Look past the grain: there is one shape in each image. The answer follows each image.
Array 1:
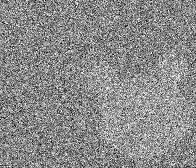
light bear's head
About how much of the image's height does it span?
two thirds
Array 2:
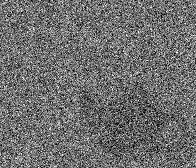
dark teapot
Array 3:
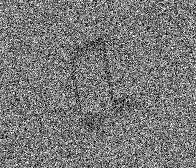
dark pair of musical notes
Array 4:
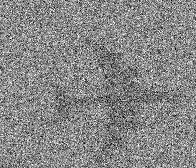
dark airplane
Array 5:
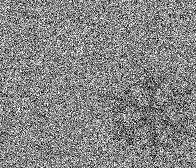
dark snowflake
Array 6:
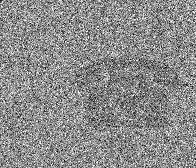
dark telephone
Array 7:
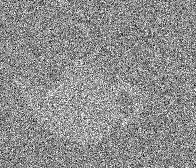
light teapot
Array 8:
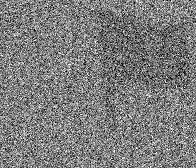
dark flag
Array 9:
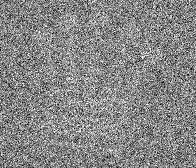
light chess queen
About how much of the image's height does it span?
nearly all
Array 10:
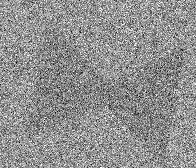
dark bow tie
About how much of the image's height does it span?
nearly all
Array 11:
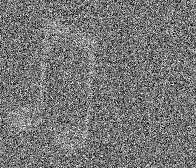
light pair of musical notes
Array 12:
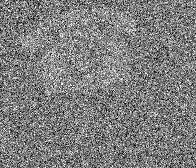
light telephone
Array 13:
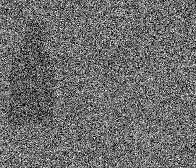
dark bottle
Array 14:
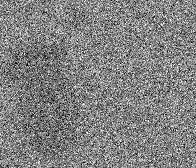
dark footprint
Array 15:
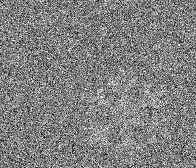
light snowflake
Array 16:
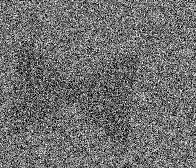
dark bow tie
